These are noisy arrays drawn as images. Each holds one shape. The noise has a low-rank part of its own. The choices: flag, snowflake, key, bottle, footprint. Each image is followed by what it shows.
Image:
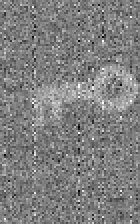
light key
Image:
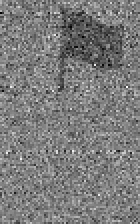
dark flag
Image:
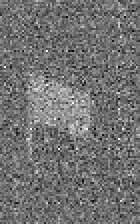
light flag
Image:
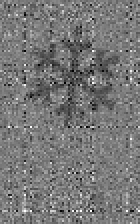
dark snowflake
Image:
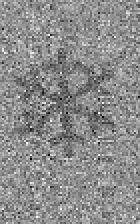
dark snowflake
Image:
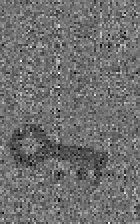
dark key
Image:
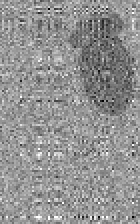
dark footprint
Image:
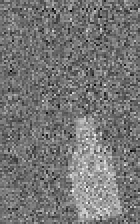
light bottle
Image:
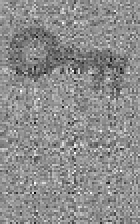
dark key
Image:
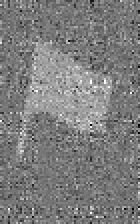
light flag
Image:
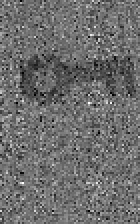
dark key
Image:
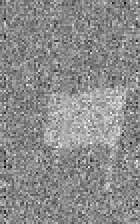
light flag
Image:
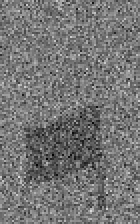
dark flag
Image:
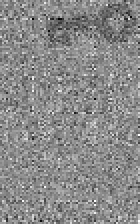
dark key
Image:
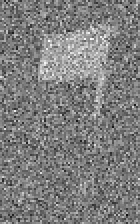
light flag
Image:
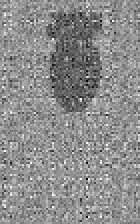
dark footprint
